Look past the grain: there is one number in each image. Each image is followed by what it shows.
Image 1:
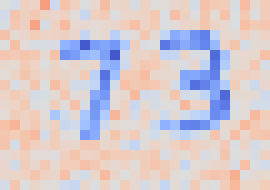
73
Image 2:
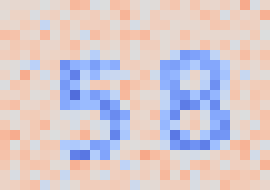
58
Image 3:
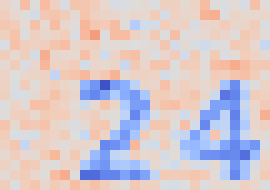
24
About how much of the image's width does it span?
two thirds
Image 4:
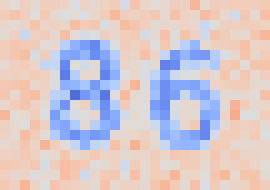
86
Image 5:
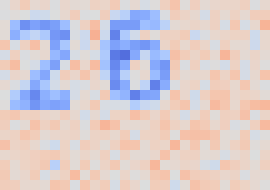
26
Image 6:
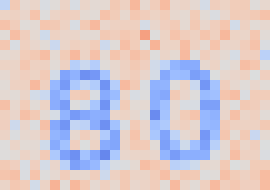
80
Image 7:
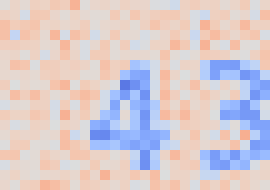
43
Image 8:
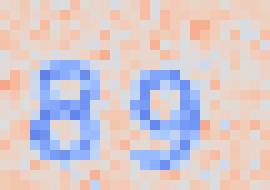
89
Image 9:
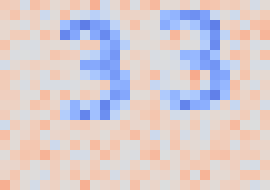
33
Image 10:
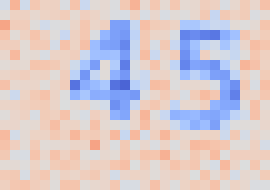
45
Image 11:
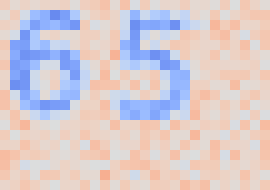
65
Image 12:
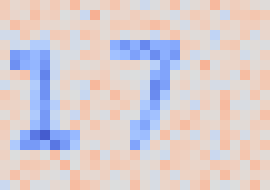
17
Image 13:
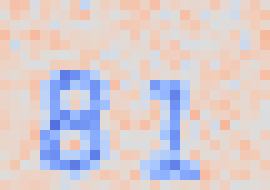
81
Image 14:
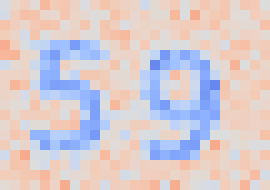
59
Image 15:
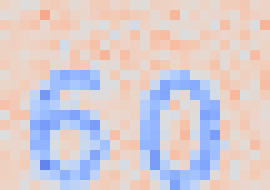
60
